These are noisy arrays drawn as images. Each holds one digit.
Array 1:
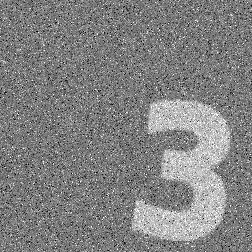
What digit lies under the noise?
3
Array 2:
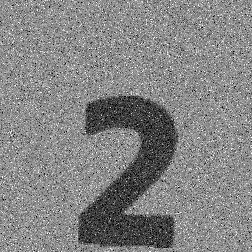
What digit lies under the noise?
2
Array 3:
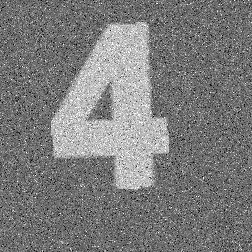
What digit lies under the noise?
4
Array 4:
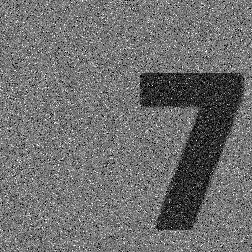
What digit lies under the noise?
7
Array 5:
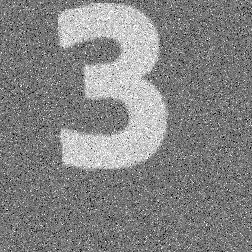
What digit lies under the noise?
3
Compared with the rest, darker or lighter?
lighter
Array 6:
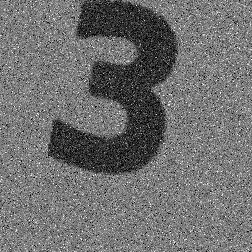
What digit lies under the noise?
3
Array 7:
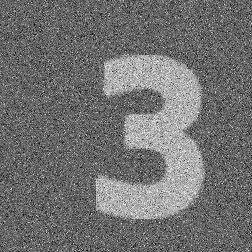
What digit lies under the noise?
3
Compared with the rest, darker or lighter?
lighter
